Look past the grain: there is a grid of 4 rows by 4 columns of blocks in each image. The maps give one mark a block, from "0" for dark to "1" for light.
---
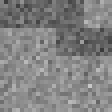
0 0 0 1
1 1 0 0
1 1 1 1
1 1 1 1
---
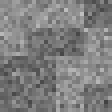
1 1 1 0
1 0 0 1
0 0 1 1
0 0 1 0
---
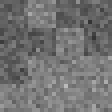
0 1 0 0
0 0 1 0
0 1 1 1
1 1 1 1
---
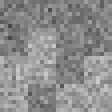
0 0 0 0
0 1 0 0
1 1 0 1
1 0 1 1
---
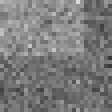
1 1 1 0
1 1 1 0
0 0 0 0
0 0 0 0
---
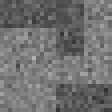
0 0 0 1
1 1 0 1
1 1 1 1
1 1 0 0
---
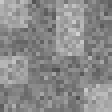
1 0 1 0
0 0 1 0
1 0 0 0
0 0 0 1
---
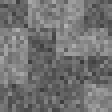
0 1 1 0
1 0 1 1
1 0 0 0
0 0 0 1
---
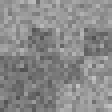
1 1 1 1
1 0 1 0
0 0 0 1
0 0 1 1
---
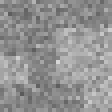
0 0 0 0
0 0 1 1
1 0 1 1
0 0 0 1
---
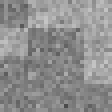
0 1 1 1
1 0 0 1
0 0 0 1
0 0 0 0
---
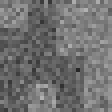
1 0 1 1
0 0 1 1
0 0 0 1
0 1 0 1
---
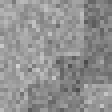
1 1 1 0
1 1 1 0
1 1 0 0
1 0 0 1
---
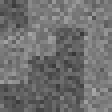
0 1 1 1
1 1 0 1
1 0 0 1
0 0 0 1
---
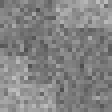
0 0 1 1
0 0 0 0
1 0 0 0
1 1 0 0
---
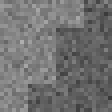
1 1 1 0
1 1 0 0
1 1 0 0
1 0 0 0
